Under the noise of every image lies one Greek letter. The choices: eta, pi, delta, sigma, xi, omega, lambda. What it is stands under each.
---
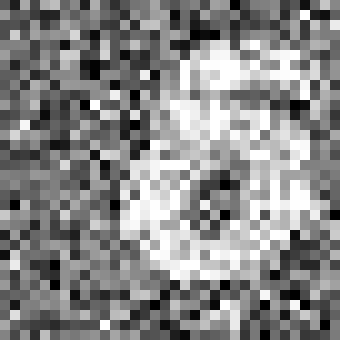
light delta
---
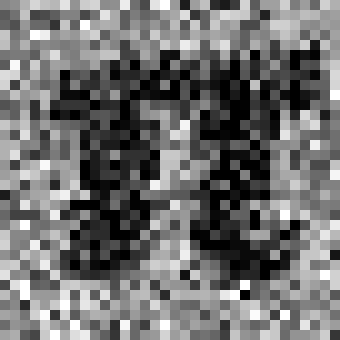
dark pi
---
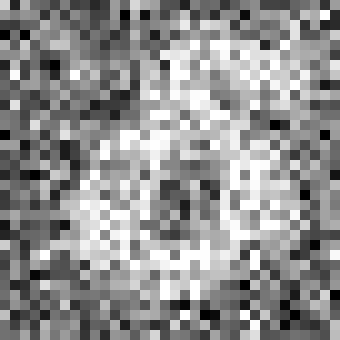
light delta
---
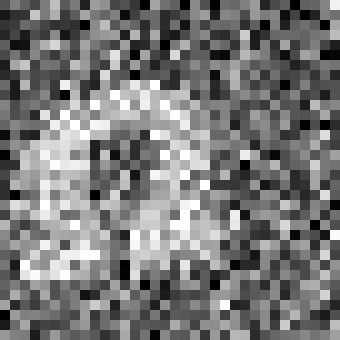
light omega
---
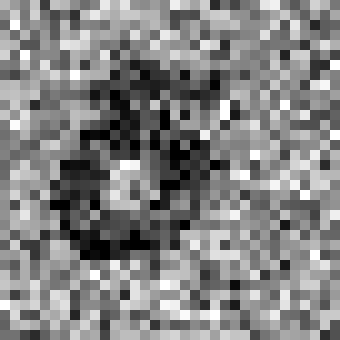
dark delta
